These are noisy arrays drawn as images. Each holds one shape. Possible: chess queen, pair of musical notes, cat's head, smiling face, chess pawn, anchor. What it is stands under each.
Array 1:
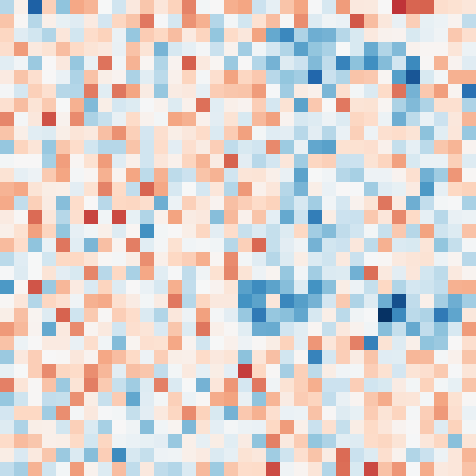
pair of musical notes
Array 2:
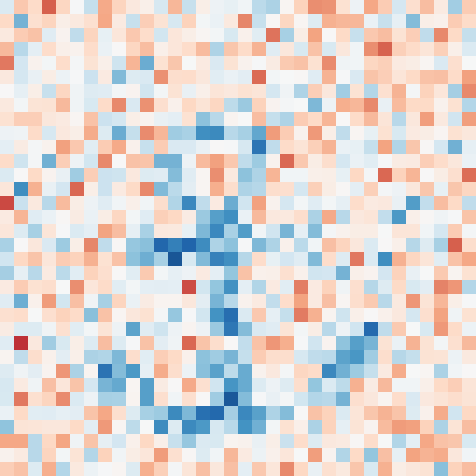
anchor
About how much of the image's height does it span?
two thirds
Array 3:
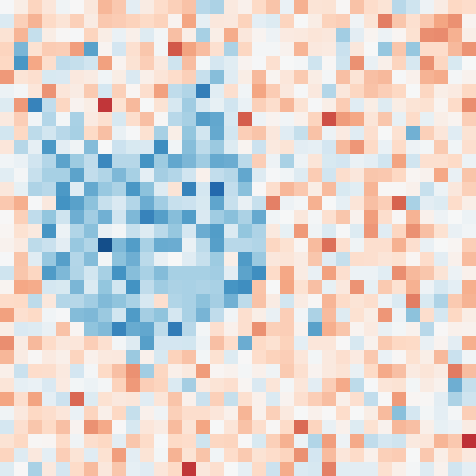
cat's head
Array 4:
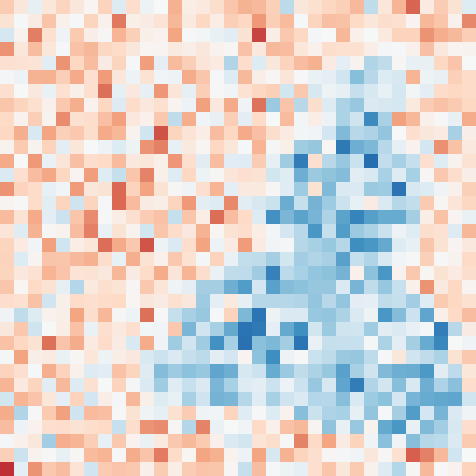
chess pawn
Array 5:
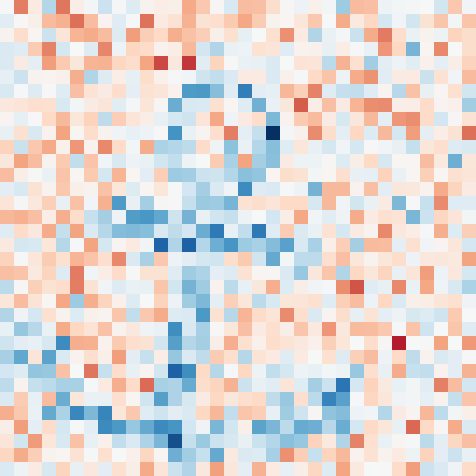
anchor
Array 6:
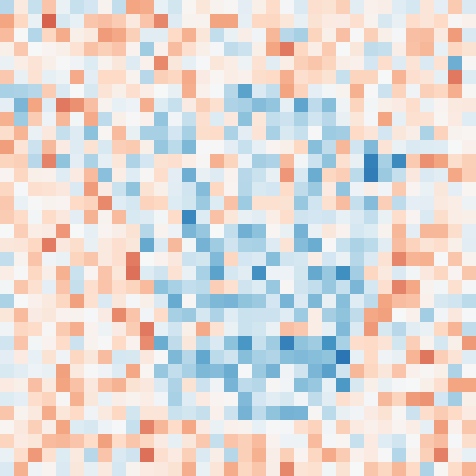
chess queen
